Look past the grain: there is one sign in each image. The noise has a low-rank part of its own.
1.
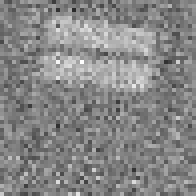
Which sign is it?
equals sign
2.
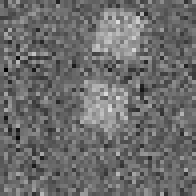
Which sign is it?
colon
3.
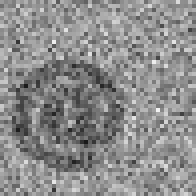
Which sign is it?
at sign
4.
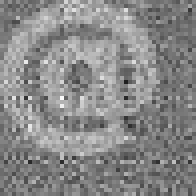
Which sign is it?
at sign
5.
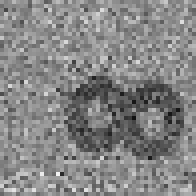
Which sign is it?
infinity sign
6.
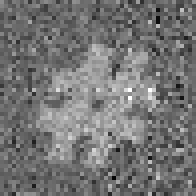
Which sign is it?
hash sign
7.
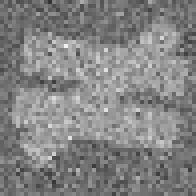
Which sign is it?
not-equal sign
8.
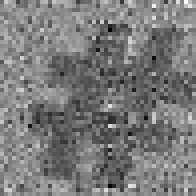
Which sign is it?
hash sign
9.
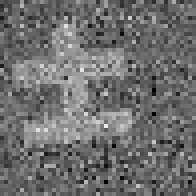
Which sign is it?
plus-minus sign
